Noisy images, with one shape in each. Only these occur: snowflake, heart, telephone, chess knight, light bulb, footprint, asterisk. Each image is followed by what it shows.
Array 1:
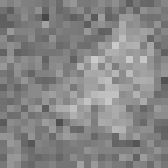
chess knight
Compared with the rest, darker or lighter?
lighter
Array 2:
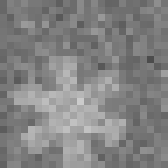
asterisk
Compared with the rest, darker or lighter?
lighter
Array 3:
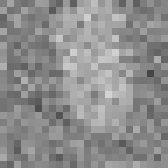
footprint
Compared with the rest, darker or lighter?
lighter
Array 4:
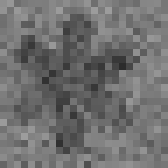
asterisk
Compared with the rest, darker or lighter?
darker
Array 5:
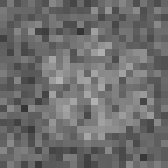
snowflake
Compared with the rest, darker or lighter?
lighter
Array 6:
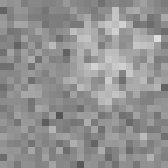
snowflake
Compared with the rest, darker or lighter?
lighter
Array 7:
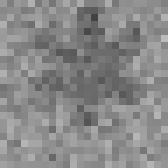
asterisk
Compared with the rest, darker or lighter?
darker
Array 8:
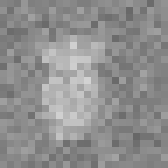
footprint
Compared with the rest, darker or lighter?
lighter
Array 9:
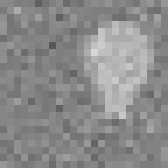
light bulb
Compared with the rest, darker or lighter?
lighter
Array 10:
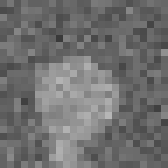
light bulb
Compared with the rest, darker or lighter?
lighter
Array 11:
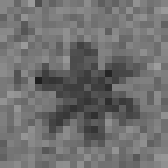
asterisk
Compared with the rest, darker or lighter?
darker
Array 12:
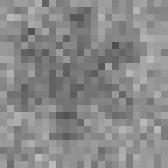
asterisk
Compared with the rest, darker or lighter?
darker
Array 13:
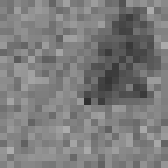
chess knight
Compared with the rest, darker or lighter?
darker
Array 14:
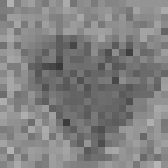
heart
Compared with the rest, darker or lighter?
darker
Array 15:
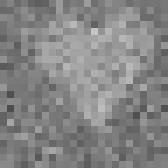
heart
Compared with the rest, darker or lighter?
lighter
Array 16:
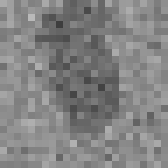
footprint
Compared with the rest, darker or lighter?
darker
